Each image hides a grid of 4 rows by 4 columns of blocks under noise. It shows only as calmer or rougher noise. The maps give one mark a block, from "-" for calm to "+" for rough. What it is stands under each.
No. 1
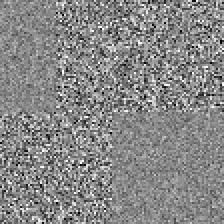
- + + +
- + + +
+ + - -
+ + - -
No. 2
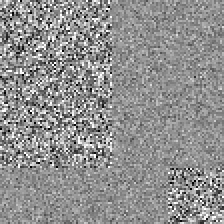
+ + - -
+ + - -
+ + - -
- - - +
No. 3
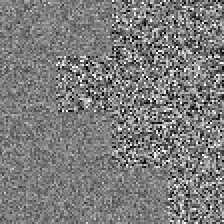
- - + +
- + + +
- - + +
- - - +
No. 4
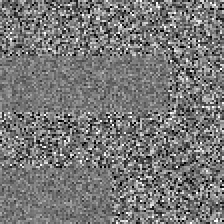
+ + + +
- - - +
+ + + +
- - + +
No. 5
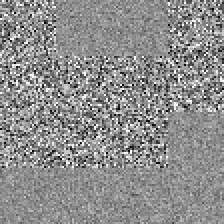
+ - - +
+ + + +
+ + + -
- - - -
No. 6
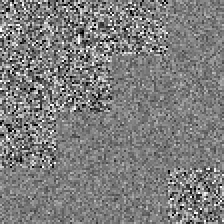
+ + + -
+ + - -
+ - - -
- - - +
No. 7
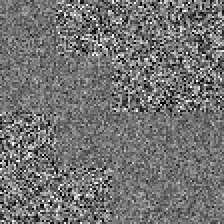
- + + +
- - + +
+ - - -
+ + - -
